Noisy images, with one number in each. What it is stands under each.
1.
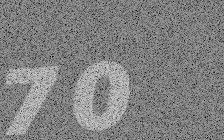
70
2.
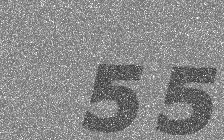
55
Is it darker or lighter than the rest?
darker
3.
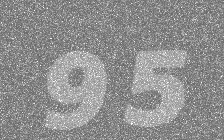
95
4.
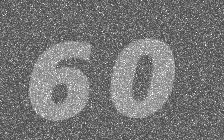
60
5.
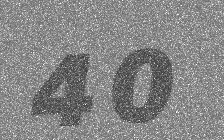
40
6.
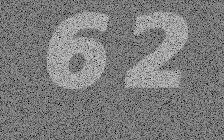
62
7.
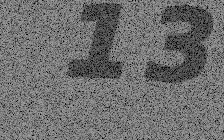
13
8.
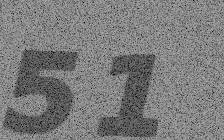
51
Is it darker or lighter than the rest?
darker
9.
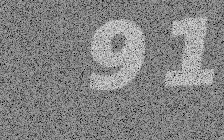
91
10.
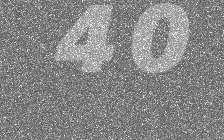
40
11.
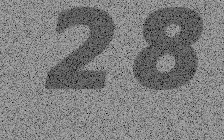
28
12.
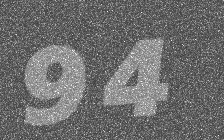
94
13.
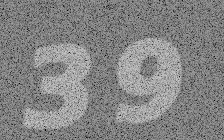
39
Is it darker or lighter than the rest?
lighter
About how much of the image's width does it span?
two thirds
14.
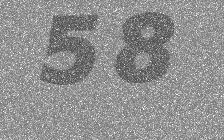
58
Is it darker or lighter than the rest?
darker
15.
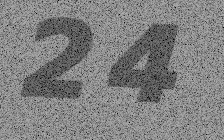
24
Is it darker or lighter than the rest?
darker
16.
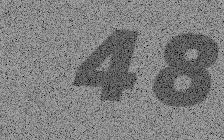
48
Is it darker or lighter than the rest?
darker
